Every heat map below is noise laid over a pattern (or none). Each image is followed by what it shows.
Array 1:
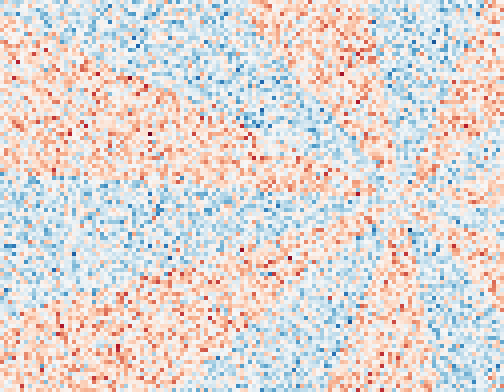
spokes from one point
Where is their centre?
middle right
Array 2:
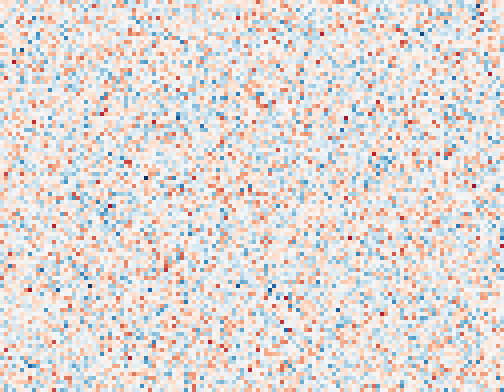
only noise
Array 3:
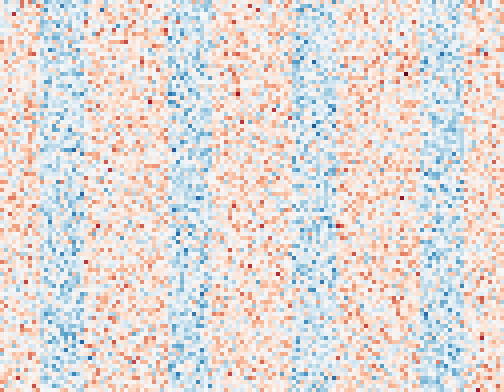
vertical stripes
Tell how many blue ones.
4
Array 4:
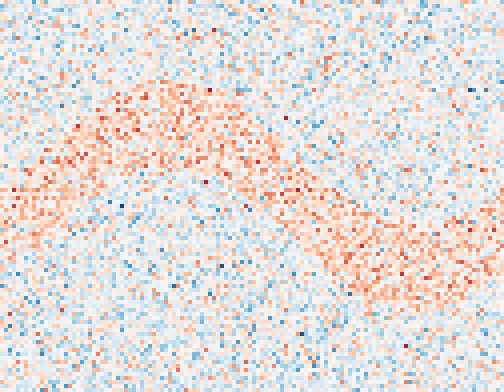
a wavy band
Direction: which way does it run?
left to right
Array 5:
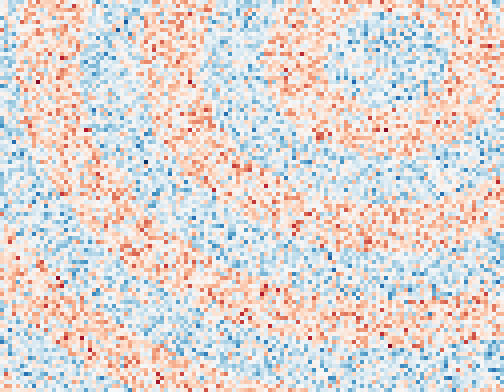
rings round one point
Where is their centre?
top right
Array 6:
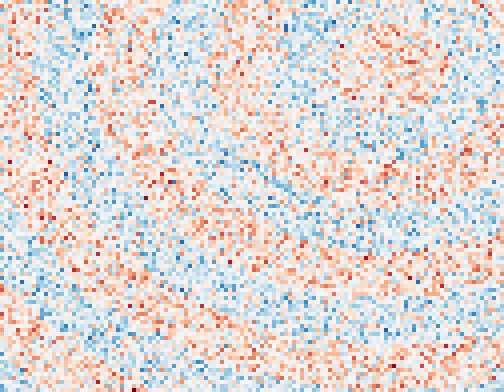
rings round one point
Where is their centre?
top right
